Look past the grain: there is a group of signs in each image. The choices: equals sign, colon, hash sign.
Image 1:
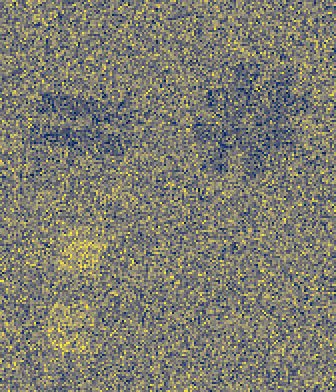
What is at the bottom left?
colon
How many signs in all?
3
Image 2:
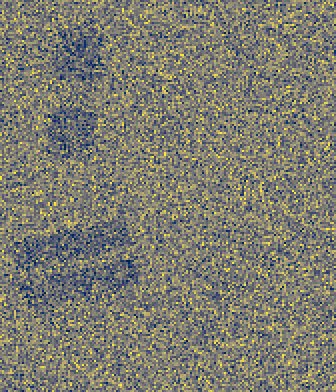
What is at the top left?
colon
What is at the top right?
nothing
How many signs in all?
2
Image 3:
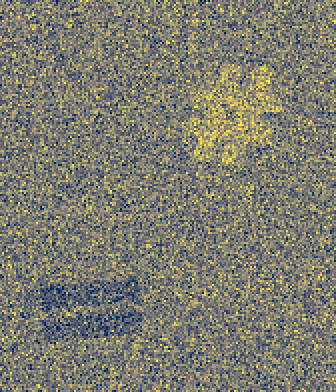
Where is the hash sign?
top right
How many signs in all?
2
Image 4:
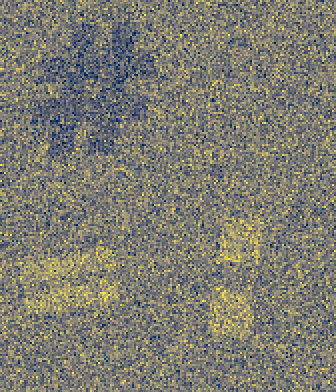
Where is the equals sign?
bottom left
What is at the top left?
hash sign
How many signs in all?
3
